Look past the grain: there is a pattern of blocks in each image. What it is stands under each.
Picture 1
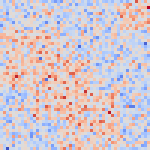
mirrored about the diagonal from the bottom left
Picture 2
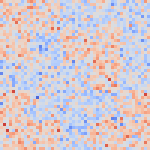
mirrored about the diagonal from the bottom left
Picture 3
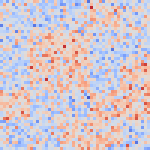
mirrored about the diagonal from the top left
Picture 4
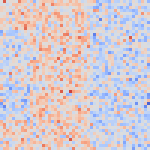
top and bottom mirror each other
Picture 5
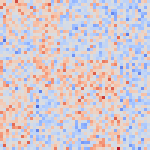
no symmetry
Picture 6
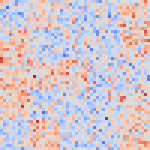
top and bottom mirror each other
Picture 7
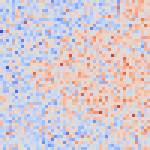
top and bottom mirror each other
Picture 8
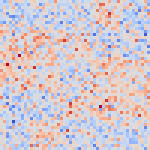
the same after a half turn
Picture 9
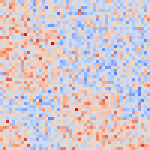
mirrored about the diagonal from the bottom left
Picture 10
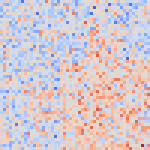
mirrored about the diagonal from the top left
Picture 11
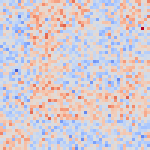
mirrored about the diagonal from the bottom left
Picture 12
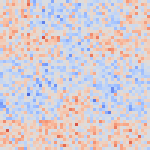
left and right mirror each other
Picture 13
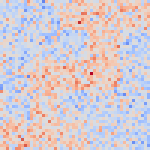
the same after a half turn
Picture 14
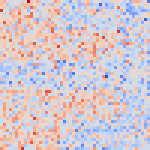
top and bottom mirror each other
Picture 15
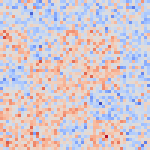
mirrored about the diagonal from the bottom left
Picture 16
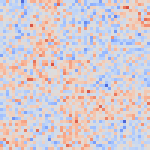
mirrored about the diagonal from the bottom left
